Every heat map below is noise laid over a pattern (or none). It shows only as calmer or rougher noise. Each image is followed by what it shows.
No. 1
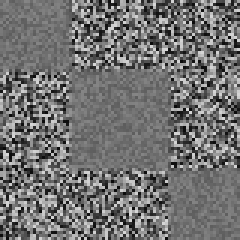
blocks along the diagonal
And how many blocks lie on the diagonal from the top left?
3
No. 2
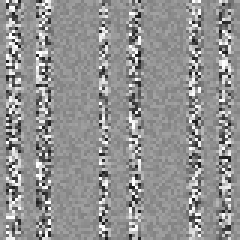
bands of columns
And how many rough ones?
6
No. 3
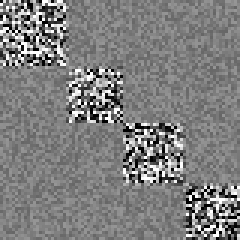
blocks along the diagonal
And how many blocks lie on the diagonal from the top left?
4
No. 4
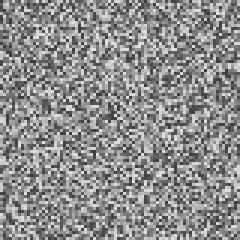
only noise
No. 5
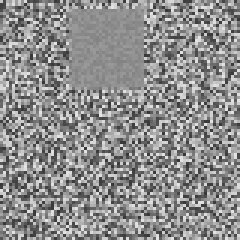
one block
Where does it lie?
top middle
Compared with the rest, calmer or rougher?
calmer
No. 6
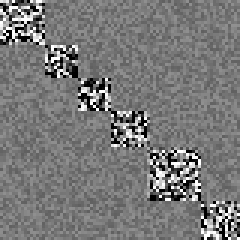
blocks along the diagonal
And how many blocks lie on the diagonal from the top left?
6
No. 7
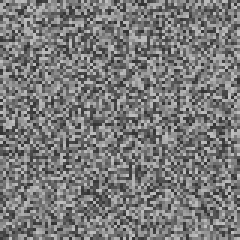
only noise
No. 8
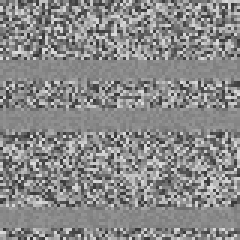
bands of rows
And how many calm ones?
3
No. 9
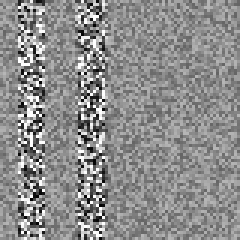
bands of columns
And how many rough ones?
2
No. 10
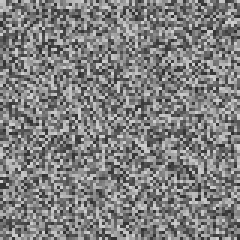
only noise
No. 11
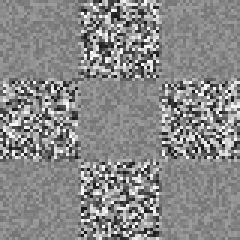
a checkerboard
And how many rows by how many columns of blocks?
3 by 3
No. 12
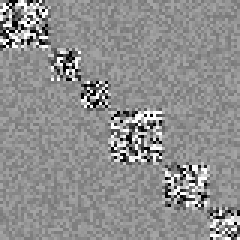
blocks along the diagonal
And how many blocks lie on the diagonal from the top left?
6
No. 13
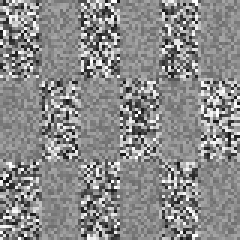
a checkerboard
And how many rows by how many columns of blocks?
3 by 6
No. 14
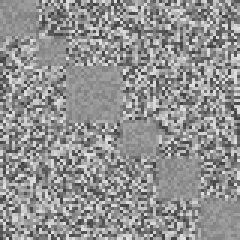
blocks along the diagonal
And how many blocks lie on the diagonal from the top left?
6
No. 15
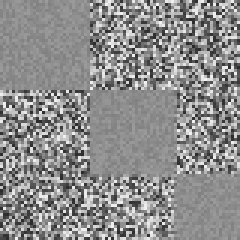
blocks along the diagonal
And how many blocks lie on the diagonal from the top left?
3
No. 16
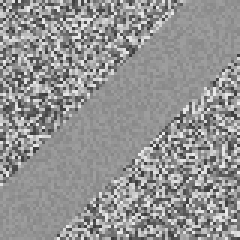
a diagonal band
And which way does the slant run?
bottom left to top right
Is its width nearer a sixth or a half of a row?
a half
